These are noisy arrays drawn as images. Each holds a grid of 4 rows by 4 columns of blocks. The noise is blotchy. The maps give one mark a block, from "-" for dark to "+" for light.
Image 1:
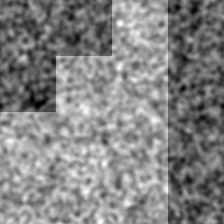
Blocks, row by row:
--+-
-++-
+++-
+++-
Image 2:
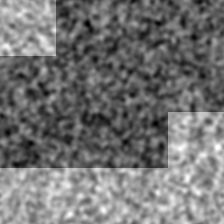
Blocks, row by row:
+---
----
---+
++++
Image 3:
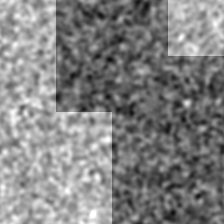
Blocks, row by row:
+--+
+---
++--
++--
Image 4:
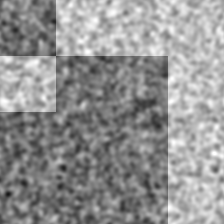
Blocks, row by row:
-+++
+--+
---+
---+
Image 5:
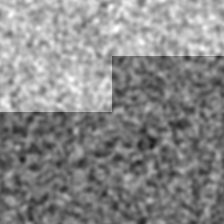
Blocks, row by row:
++++
++--
----
----
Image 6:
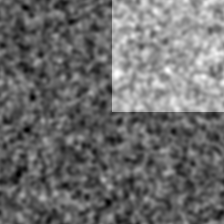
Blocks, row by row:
--++
--++
----
----
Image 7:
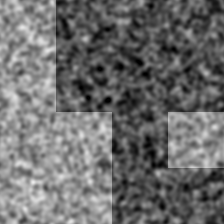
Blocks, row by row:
+---
+---
++-+
++--
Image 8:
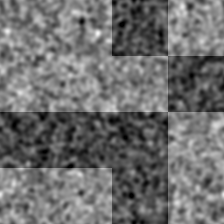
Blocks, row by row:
++-+
+++-
---+
++-+
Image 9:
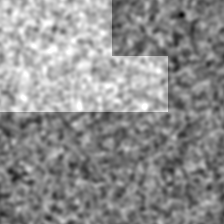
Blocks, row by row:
++--
+++-
----
----
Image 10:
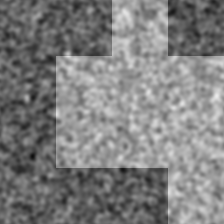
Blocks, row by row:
--+-
-+++
-+++
---+
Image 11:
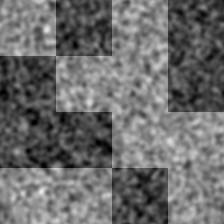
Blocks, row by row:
+-+-
-++-
--++
++-+
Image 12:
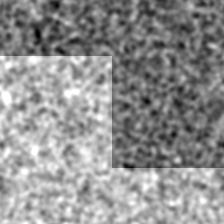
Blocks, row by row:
----
++--
++--
++++
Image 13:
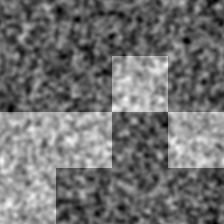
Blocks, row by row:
----
--+-
++-+
+---
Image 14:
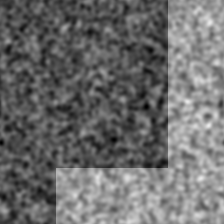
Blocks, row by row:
---+
---+
---+
-+++
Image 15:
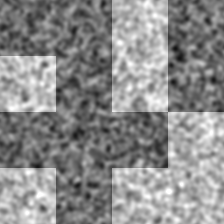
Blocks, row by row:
--+-
+-+-
---+
+-++
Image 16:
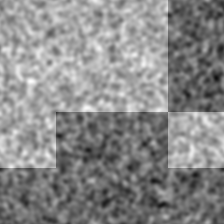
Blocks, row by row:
+++-
+++-
+--+
----
